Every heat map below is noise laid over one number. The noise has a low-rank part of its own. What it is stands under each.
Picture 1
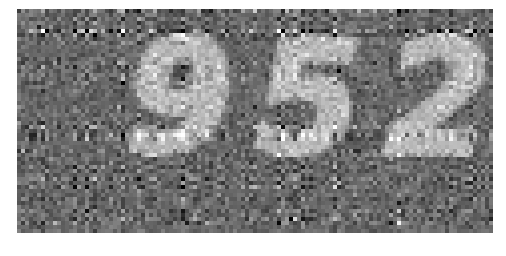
952
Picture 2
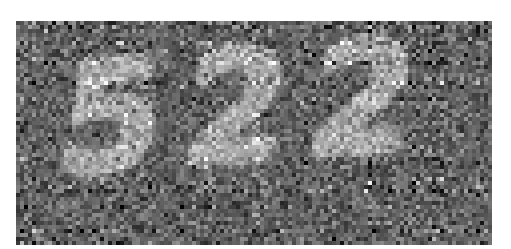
522
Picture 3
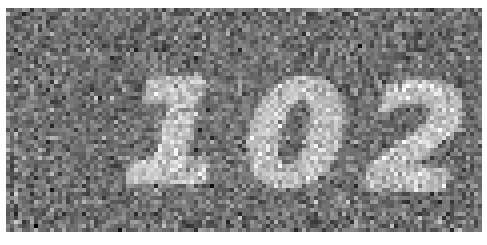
102
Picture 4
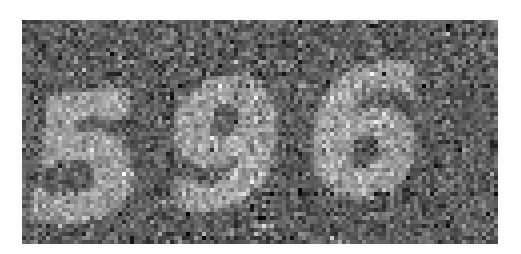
596
